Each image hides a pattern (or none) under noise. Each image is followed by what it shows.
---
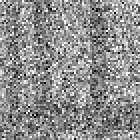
bands of rows crossing bands of columns
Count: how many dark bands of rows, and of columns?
1 and 3
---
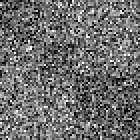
blocks along the diagonal
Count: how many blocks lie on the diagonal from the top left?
3
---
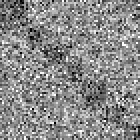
blocks along the diagonal
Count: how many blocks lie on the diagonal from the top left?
7
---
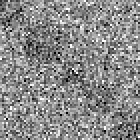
blocks along the diagonal
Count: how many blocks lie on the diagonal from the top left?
5
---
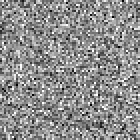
only noise
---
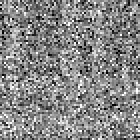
bands of rows crossing bands of columns
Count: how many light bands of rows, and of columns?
2 and 3
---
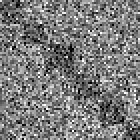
blocks along the diagonal
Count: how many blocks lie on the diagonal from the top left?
6
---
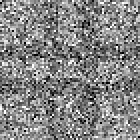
bands of rows crossing bands of columns
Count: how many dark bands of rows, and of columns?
2 and 2
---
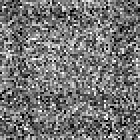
bands of rows crossing bands of columns
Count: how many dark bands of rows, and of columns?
3 and 2
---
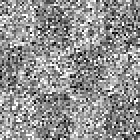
a checkerboard
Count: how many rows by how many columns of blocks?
3 by 4
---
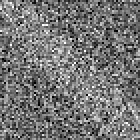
a diagonal band
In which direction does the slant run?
top left to bottom right
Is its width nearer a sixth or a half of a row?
a half
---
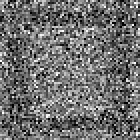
bands of rows crossing bands of columns
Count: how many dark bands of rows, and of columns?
2 and 2
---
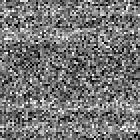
bands of rows
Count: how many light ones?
4
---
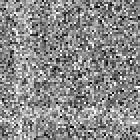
bands of rows crossing bands of columns
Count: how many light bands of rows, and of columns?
1 and 1
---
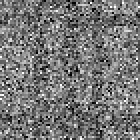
bands of rows crossing bands of columns
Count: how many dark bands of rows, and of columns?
2 and 3
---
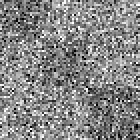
blocks along the diagonal
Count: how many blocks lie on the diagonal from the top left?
3
